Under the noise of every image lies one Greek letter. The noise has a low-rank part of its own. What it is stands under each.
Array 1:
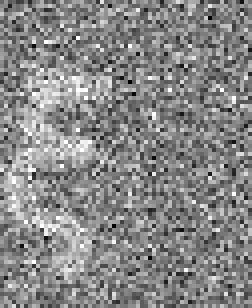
xi
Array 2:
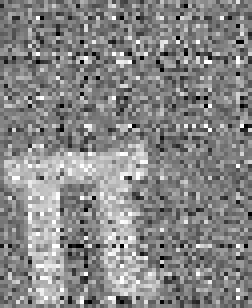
pi
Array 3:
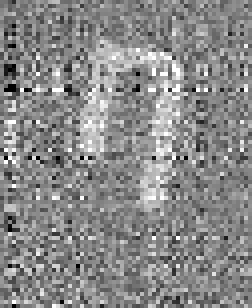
eta
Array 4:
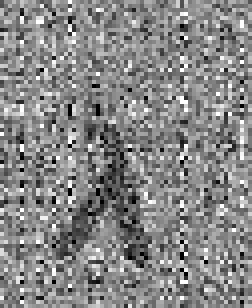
lambda
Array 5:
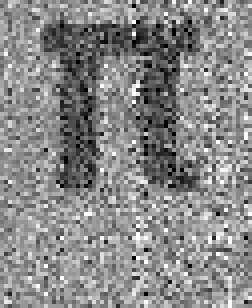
pi
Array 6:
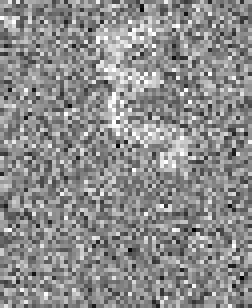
xi
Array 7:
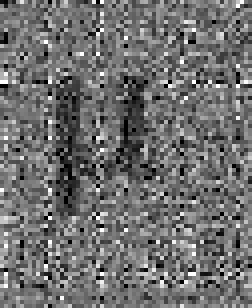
mu
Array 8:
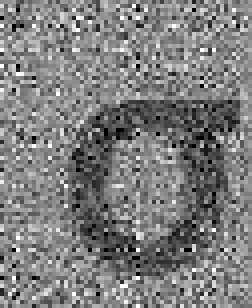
sigma
